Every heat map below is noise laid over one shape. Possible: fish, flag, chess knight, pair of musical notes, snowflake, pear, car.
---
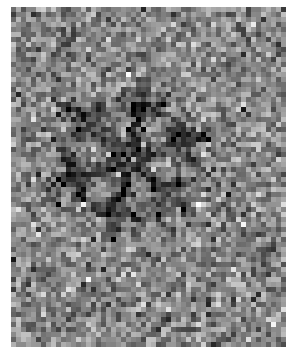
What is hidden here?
dark snowflake
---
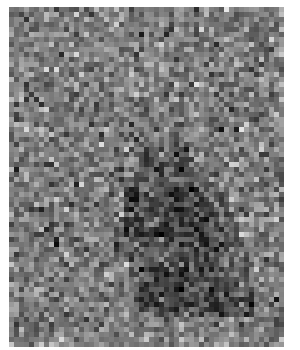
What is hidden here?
dark chess knight
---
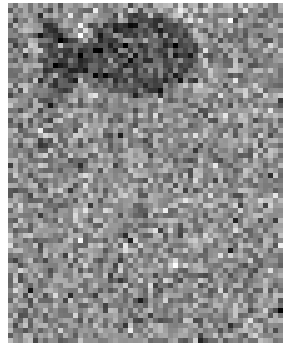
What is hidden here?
dark fish
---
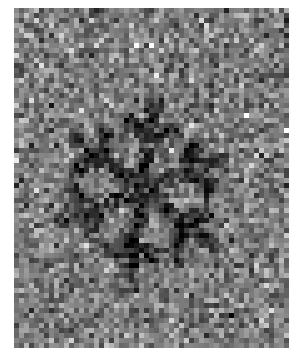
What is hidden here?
dark snowflake
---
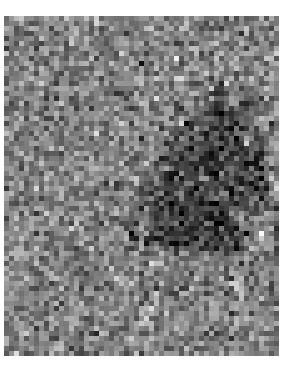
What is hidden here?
dark chess knight
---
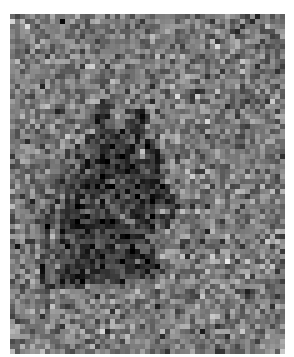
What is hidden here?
dark chess knight
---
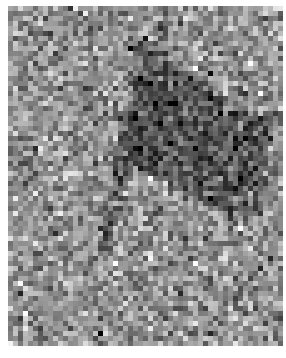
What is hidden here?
dark flag
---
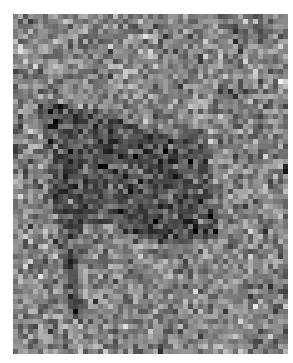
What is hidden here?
dark flag
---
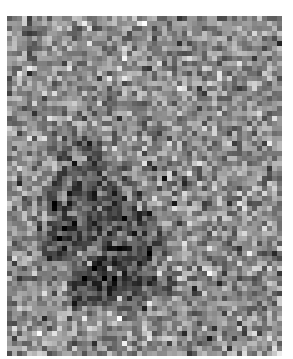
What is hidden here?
dark chess knight
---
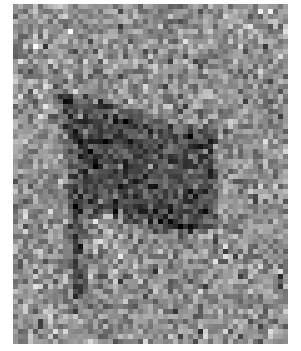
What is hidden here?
dark flag
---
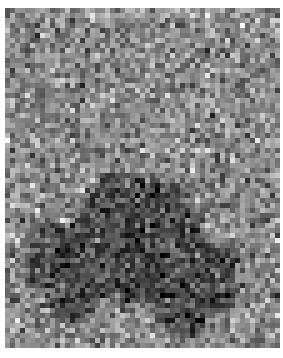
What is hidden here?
dark car
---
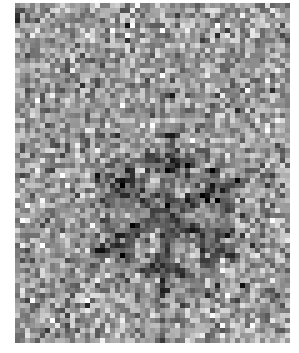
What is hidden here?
dark snowflake
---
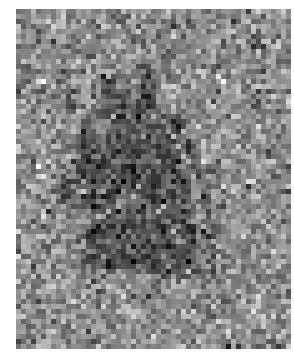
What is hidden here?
dark chess knight
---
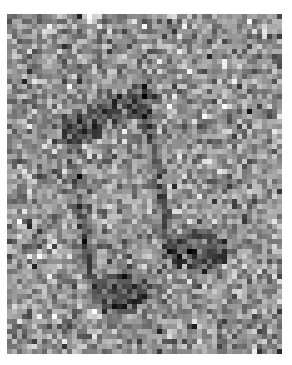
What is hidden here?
dark pair of musical notes
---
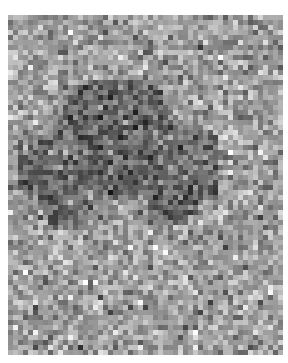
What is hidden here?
dark car
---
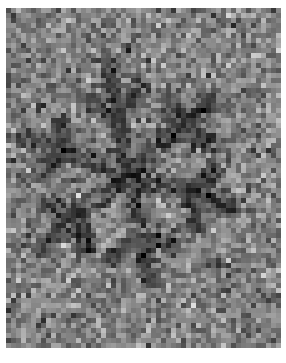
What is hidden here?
dark snowflake
